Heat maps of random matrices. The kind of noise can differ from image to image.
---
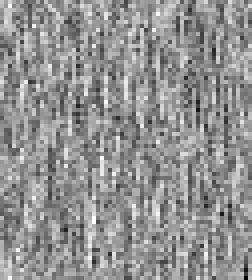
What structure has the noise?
streaked along the columns
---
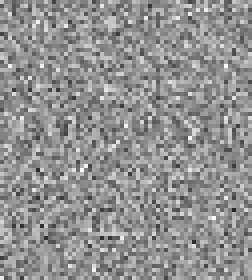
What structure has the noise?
low rank plus noise
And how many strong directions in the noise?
one
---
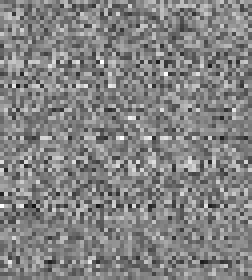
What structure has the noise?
rows of uneven size
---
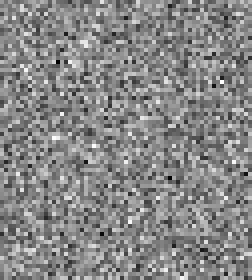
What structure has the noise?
independent entries
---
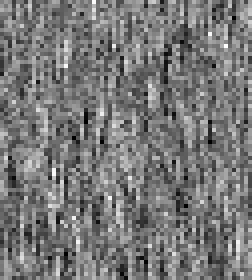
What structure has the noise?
streaked along the columns
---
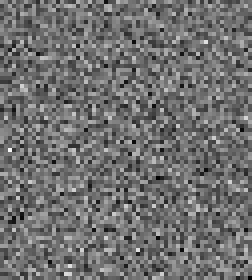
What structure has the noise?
low rank plus noise
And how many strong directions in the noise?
two
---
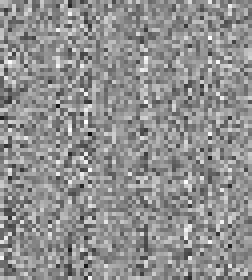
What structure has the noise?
columns of uneven size
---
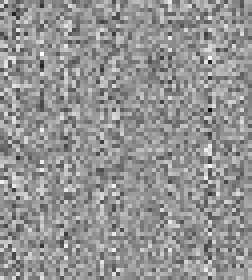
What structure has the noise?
columns of uneven size
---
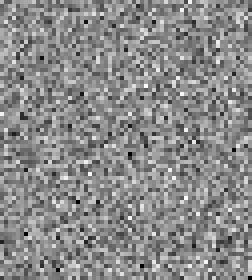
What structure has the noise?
independent entries
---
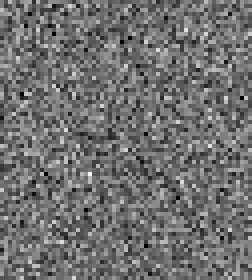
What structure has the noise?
independent entries
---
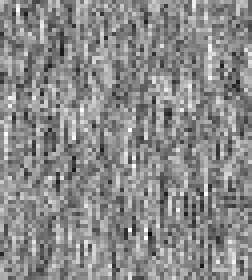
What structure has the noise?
streaked along the columns
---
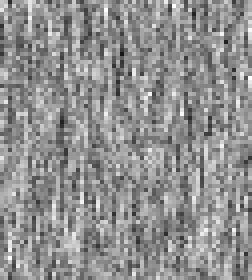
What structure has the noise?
streaked along the columns
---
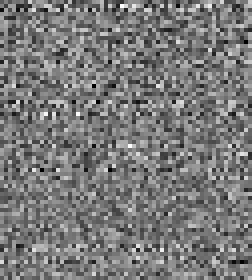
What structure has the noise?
rows of uneven size
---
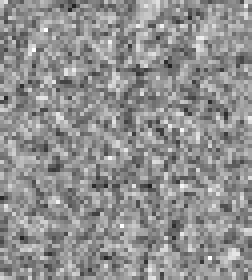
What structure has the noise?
blotchy
